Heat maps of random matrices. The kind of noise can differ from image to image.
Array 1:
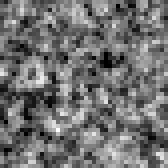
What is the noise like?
blotchy
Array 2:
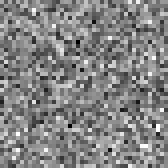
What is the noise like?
independent entries
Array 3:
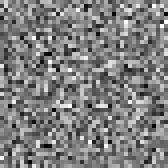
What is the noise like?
independent entries
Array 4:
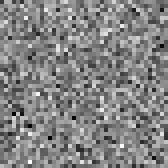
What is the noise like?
independent entries
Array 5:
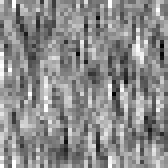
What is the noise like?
streaked along the columns
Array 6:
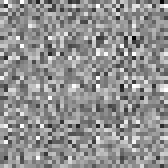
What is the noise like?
low rank plus noise
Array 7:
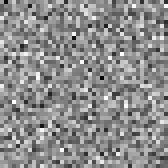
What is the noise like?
independent entries
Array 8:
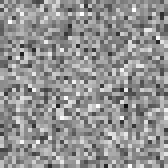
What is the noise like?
independent entries
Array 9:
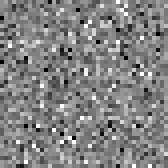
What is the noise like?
heavy tails
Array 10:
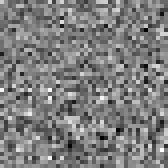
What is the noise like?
low rank plus noise
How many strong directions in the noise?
three or four
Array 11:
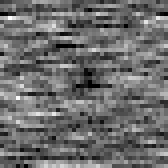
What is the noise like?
streaked along the rows
